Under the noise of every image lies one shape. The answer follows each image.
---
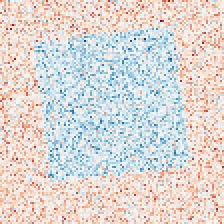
blue square
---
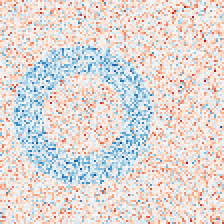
blue ring
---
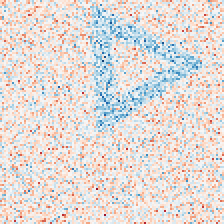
blue triangle frame
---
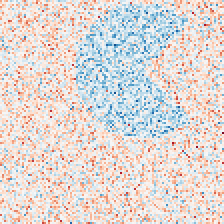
blue disc with a wedge cut out
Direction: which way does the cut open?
right
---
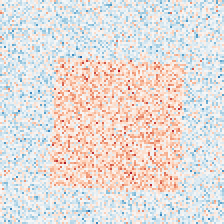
red square
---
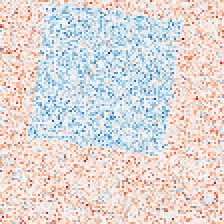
blue square
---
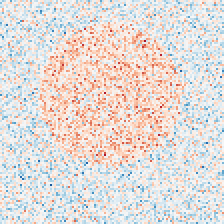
red disc
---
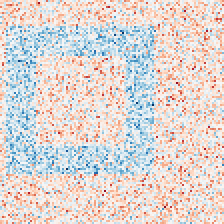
blue square frame
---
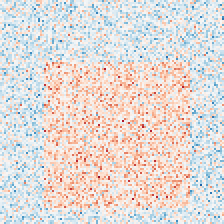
red square
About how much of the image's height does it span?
two thirds
